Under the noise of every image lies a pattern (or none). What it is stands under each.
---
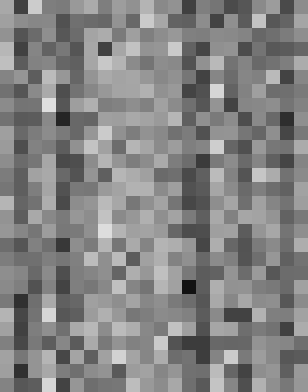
bands of columns
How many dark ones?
5
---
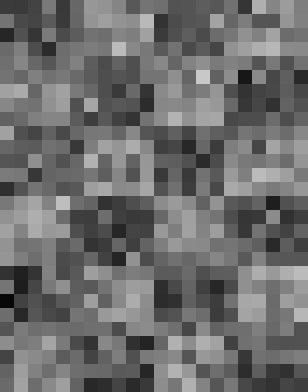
a checkerboard
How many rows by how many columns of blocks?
6 by 4
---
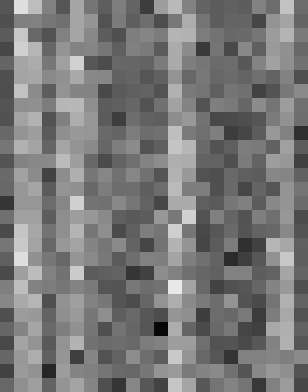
bands of columns
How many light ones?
4
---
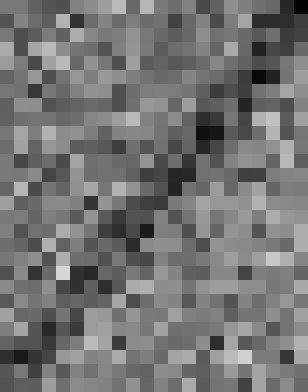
a diagonal band
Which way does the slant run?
bottom left to top right
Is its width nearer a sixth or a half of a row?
a sixth
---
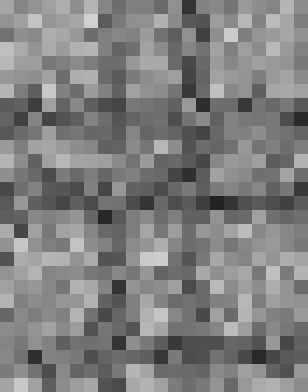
bands of rows crossing bands of columns
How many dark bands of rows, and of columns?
3 and 2
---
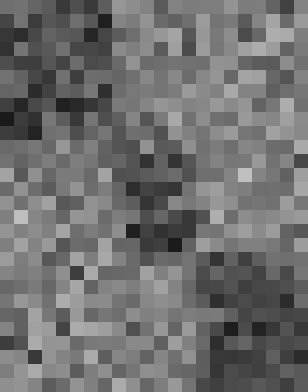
blocks along the diagonal
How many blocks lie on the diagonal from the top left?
3
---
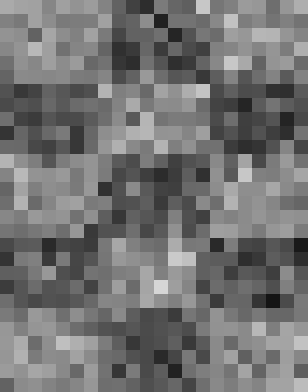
a checkerboard
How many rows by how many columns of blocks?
5 by 3
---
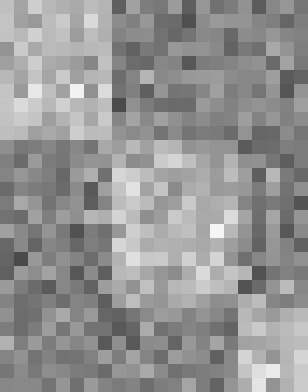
blocks along the diagonal
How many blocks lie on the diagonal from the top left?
3
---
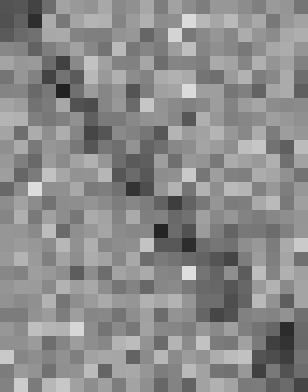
blocks along the diagonal
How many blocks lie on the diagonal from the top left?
7
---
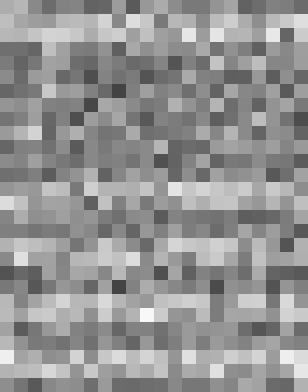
bands of rows
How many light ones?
5
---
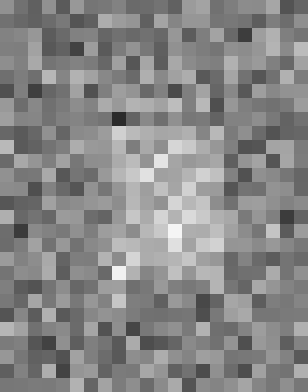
one block
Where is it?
centre
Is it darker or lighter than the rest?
lighter
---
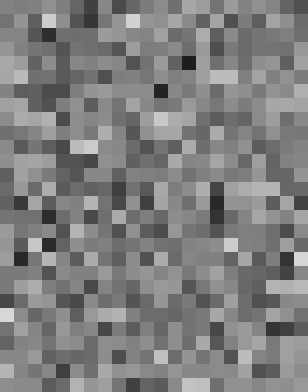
only noise
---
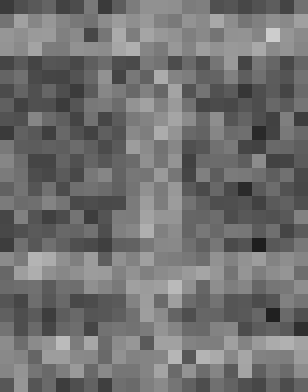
bands of rows crossing bands of columns
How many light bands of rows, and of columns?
3 and 1
